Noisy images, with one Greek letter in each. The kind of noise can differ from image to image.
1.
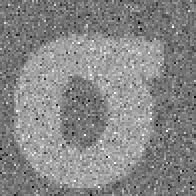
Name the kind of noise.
heavy tails
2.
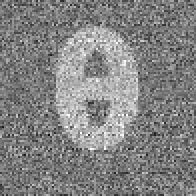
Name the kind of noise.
rows of uneven size
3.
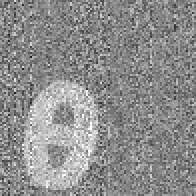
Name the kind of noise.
columns of uneven size
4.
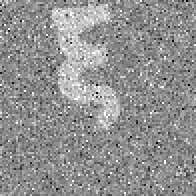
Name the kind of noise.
heavy tails
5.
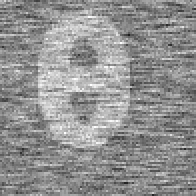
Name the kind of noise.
streaked along the rows
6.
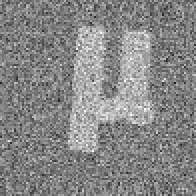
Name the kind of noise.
low rank plus noise
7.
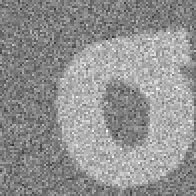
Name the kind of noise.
independent entries
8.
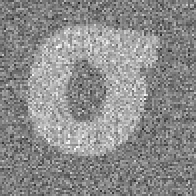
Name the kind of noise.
low rank plus noise
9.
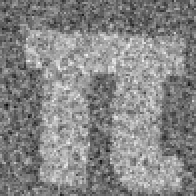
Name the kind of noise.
blotchy
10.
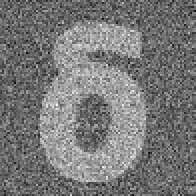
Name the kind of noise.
low rank plus noise
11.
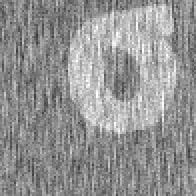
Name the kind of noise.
streaked along the columns
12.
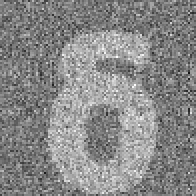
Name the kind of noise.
low rank plus noise
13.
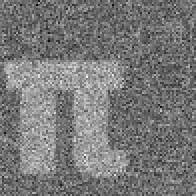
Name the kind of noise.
low rank plus noise
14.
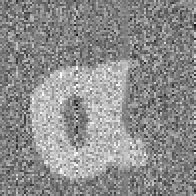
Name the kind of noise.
columns of uneven size
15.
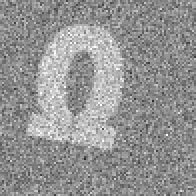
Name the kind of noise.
independent entries
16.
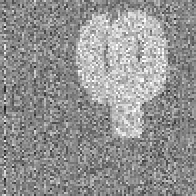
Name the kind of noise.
columns of uneven size
